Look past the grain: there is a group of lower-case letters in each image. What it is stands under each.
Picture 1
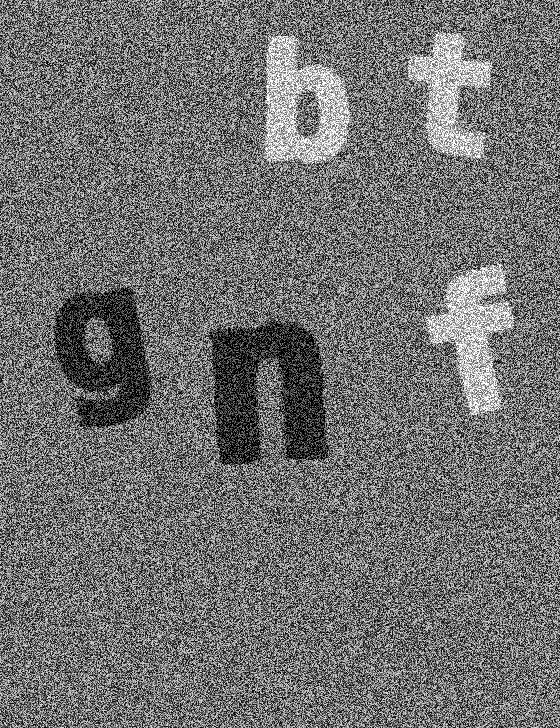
top middle: light b; top right: light t; middle left: dark g; centre: dark n; middle right: light f
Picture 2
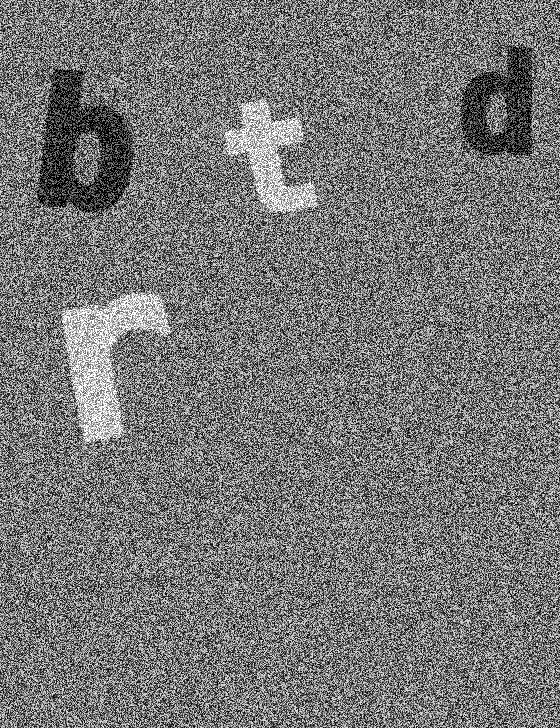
top left: dark b; top middle: light t; top right: dark d; middle left: light r
